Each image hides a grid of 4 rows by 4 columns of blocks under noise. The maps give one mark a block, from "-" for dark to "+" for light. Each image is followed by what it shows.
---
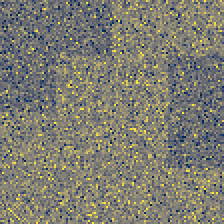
--++
-++-
+++-
++++
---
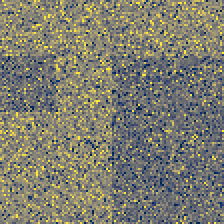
++++
-+--
++--
++--
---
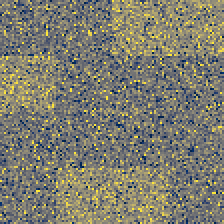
--++
+---
----
-++-
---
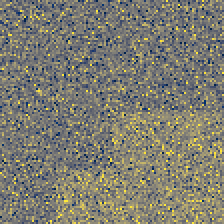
----
----
--++
-+++
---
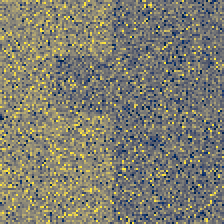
++--
+---
++--
++--
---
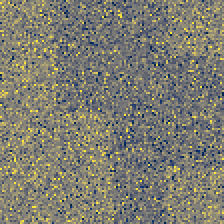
+--+
+---
++--
++-+
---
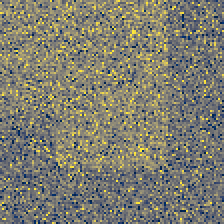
+++-
+++-
-++-
----
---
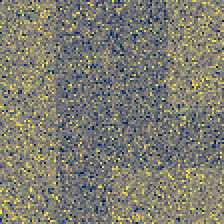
+--+
+--+
+---
+-++
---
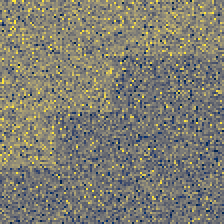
++++
++--
+---
----
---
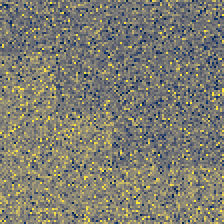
----
+---
++--
++++
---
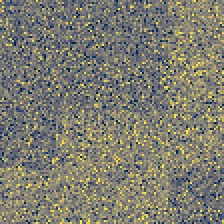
---+
---+
-+++
+++-
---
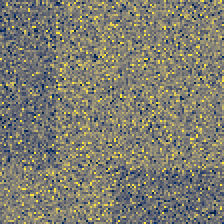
-+++
-+++
-+++
++--
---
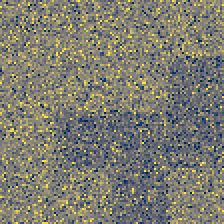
++++
+++-
+---
++-+
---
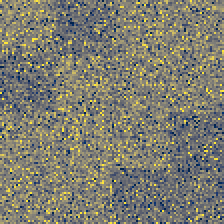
+-++
-+++
+++-
++--
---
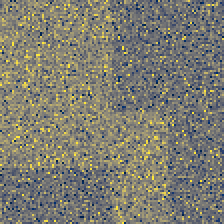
++--
++--
+++-
--+-
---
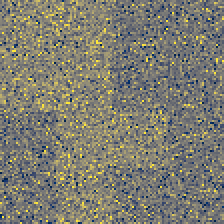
++--
++--
-++-
-+--
